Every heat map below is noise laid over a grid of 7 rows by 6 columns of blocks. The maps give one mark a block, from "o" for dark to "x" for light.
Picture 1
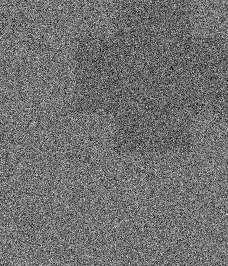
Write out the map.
x x x o o x
x x o o o o
x x o o o o
x x x o o x
x x x x x x
x x x x x x
x x x x x x
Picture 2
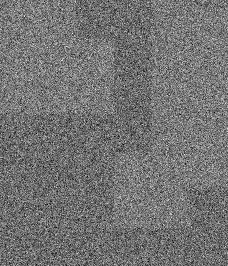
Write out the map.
x x o o x x
x x x o x x
x x x o x x
o o o o x x
o o o x x x
o o o x x o
o o o o o o
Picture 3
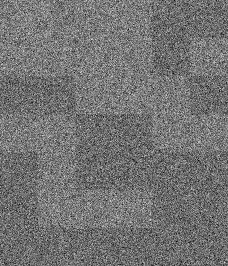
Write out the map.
x x x x o o
x x x x o x
o o x x x o
x x o o x x
o x o o o o
o x x x o o
o o o o o o
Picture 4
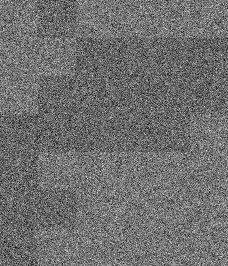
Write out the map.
x o x x x x
x x o o o o
x o o o o o
o o o o o x
o x x x x x
o o x x x x
o x x x x x
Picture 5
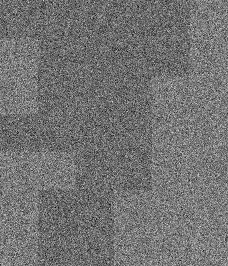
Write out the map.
o o o o o x
x o o o o x
x o o o x x
o o o o x x
x x o o x x
x o o x x x
x o o x x x
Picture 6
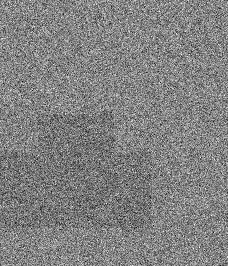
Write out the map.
x x x x x x
x x x x x x
x x x x x x
x o o x x x
o o o o x x
o o o o x x
x x x x x x
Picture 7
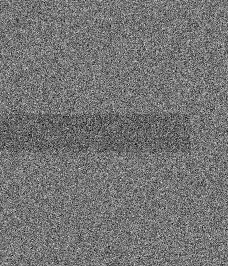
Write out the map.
x x x x x x
x x x x x x
x x x x x x
o o o o o x
x x x x x x
x x x x x x
x x x x x x
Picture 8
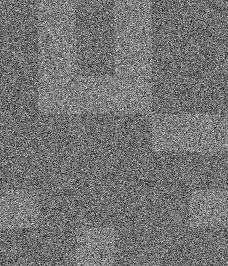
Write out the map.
o x o x o o
o x o x o o
o x x x o o
o o o o x x
o o o o o o
x o o o o x
o o x o o o
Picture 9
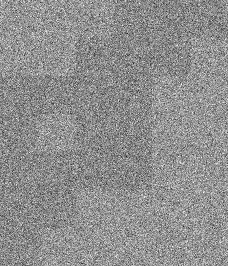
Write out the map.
x x x o o o
x x o o o x
o o o o x x
o x o o x x
o o o o x x
o o x x x x
o x x x x x
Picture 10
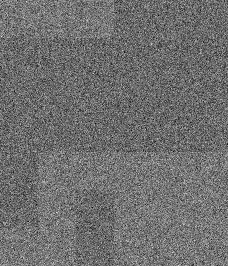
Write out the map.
x x x o o o
o o o o o o
o o o o o o
o o o o o o
o x x x x x
o x o x x x
x x o x x x
